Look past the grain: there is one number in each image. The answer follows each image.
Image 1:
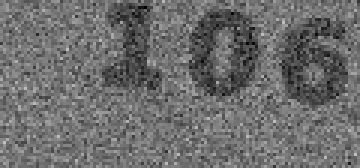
106
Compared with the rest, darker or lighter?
darker
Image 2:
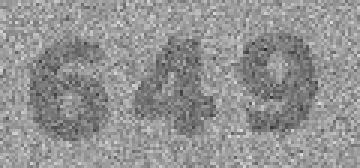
649
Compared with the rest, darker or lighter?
darker
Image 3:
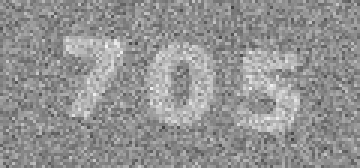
705
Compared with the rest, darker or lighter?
lighter
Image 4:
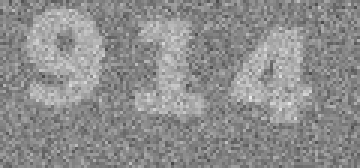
914
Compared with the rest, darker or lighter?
lighter
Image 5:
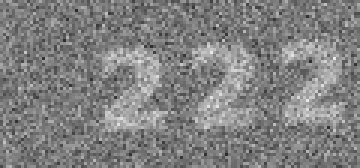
222
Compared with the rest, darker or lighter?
lighter
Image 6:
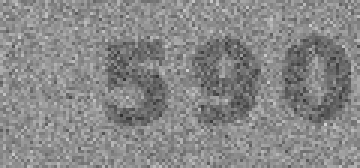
590
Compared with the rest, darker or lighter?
darker
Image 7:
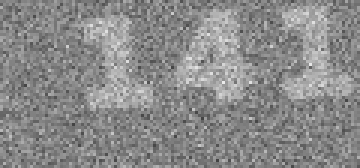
141
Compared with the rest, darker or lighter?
lighter
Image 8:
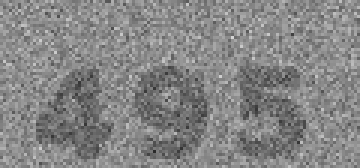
495
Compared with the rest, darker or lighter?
darker
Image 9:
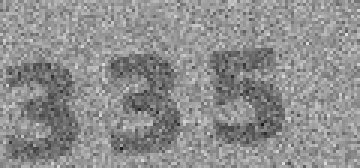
335
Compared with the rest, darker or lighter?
darker
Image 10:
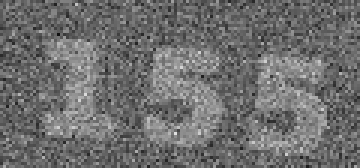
155
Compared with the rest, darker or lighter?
lighter
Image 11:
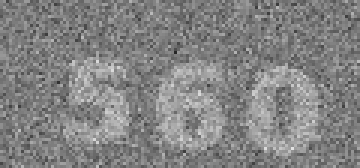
560
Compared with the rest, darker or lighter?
lighter
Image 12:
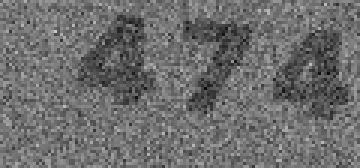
474
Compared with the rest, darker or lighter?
darker
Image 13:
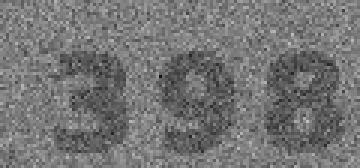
398
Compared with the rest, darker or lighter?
darker
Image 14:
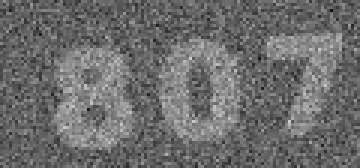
807
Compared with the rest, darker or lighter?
lighter
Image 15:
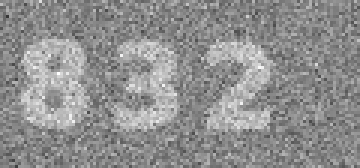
832
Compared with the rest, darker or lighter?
lighter
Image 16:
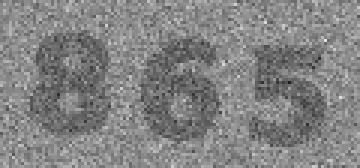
865
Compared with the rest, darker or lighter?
darker
